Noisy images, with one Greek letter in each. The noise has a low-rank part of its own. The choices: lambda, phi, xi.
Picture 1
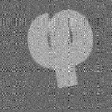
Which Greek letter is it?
phi
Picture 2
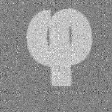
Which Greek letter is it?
phi
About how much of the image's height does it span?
two thirds
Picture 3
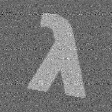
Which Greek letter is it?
lambda
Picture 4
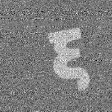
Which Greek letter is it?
xi
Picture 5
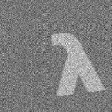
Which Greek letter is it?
lambda
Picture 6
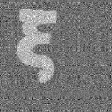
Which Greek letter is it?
xi
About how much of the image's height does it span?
two thirds
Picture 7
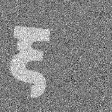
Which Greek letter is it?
xi
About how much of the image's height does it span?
two thirds
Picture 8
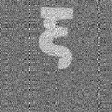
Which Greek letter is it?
xi
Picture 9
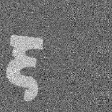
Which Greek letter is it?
xi
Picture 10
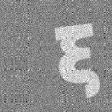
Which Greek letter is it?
xi
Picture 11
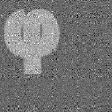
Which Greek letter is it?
phi
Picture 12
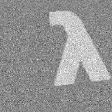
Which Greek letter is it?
lambda
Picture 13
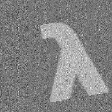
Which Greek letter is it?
lambda
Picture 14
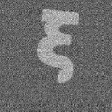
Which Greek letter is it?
xi
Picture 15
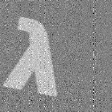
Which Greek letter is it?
lambda
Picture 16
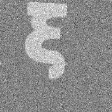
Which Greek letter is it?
xi
